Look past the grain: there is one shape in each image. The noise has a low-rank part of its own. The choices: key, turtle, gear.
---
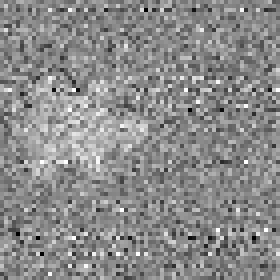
turtle
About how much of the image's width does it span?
half
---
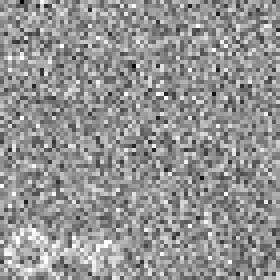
key
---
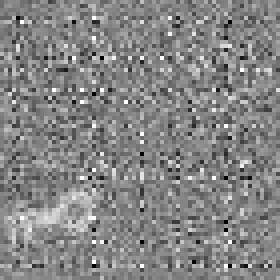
key
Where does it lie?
bottom left
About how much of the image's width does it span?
a third
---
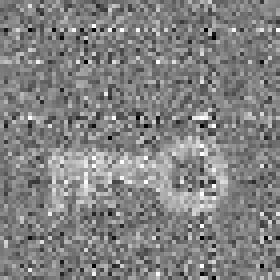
key
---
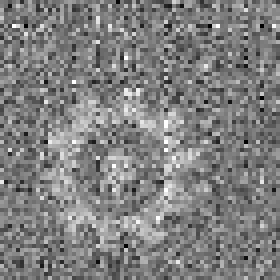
gear
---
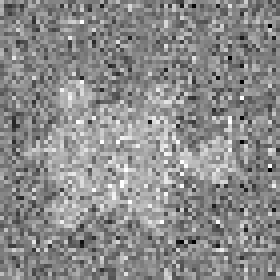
turtle
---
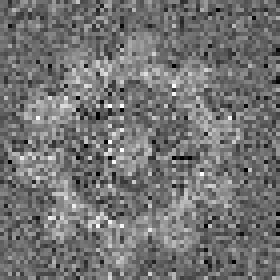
gear
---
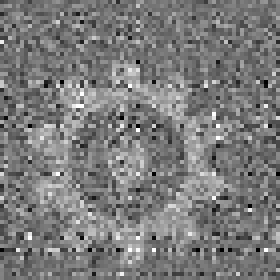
gear
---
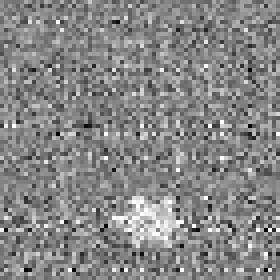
turtle
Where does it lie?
bottom middle
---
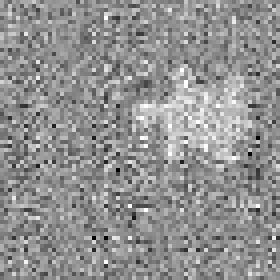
turtle
